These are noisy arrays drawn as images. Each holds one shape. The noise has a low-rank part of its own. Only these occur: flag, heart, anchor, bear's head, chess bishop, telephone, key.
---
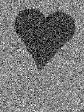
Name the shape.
heart
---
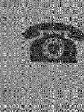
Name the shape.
telephone
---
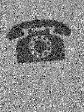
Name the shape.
telephone
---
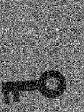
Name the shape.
key
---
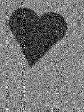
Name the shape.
heart
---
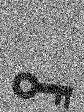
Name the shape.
key
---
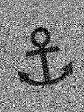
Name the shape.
anchor
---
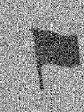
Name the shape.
flag
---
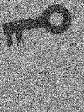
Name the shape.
key
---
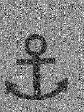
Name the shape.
anchor
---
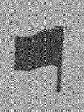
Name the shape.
flag
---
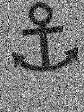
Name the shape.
anchor
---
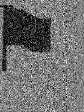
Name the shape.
flag
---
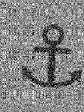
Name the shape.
anchor
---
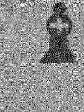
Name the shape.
chess bishop
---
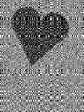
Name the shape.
heart
